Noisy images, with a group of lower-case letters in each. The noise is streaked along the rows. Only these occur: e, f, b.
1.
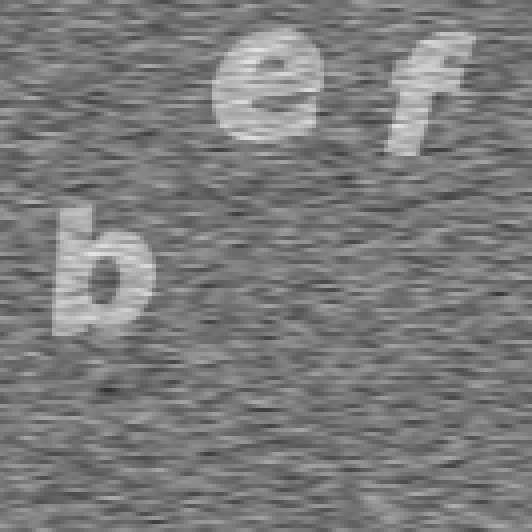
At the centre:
nothing
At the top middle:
e
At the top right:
f
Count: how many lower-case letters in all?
3
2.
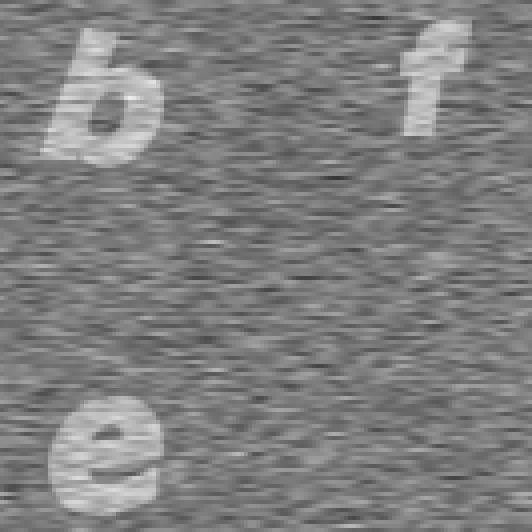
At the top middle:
nothing
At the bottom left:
e
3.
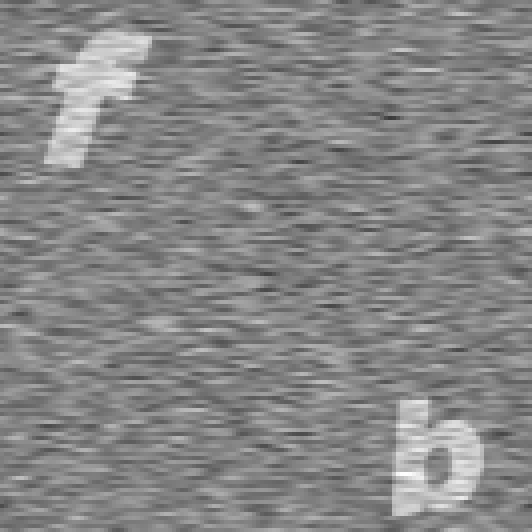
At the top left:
f
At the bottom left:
nothing
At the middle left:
nothing
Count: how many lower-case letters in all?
2
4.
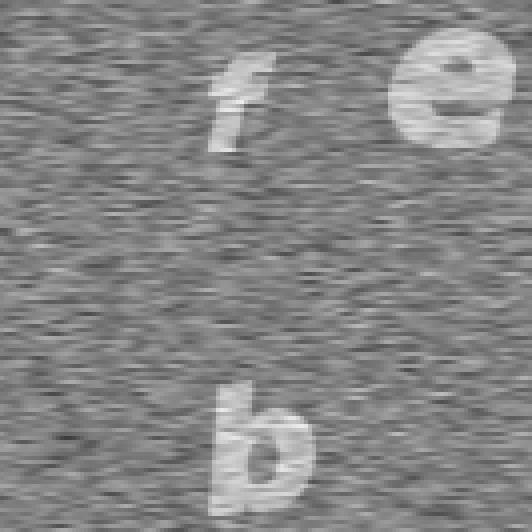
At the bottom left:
nothing
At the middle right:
nothing
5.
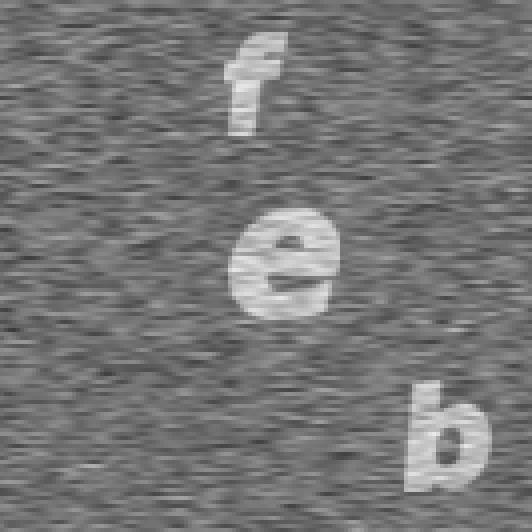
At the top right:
nothing
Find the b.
bottom right
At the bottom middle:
nothing
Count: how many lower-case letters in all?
3
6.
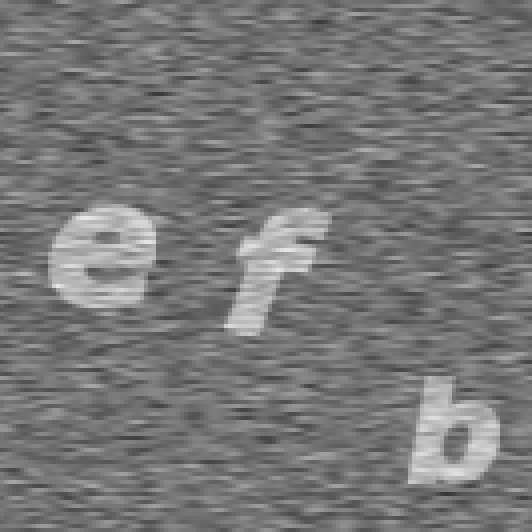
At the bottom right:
b
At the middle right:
nothing
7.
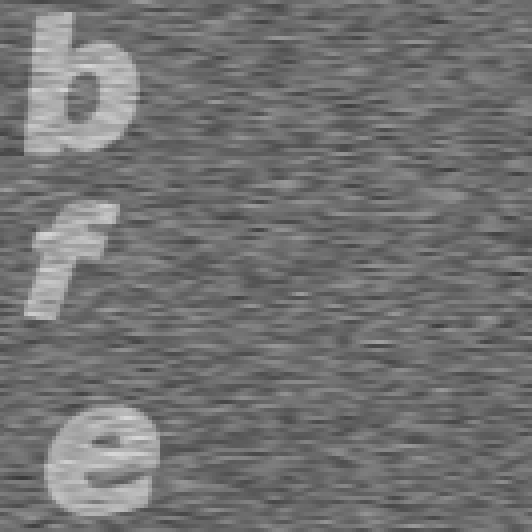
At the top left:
b
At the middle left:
f
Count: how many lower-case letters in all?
3
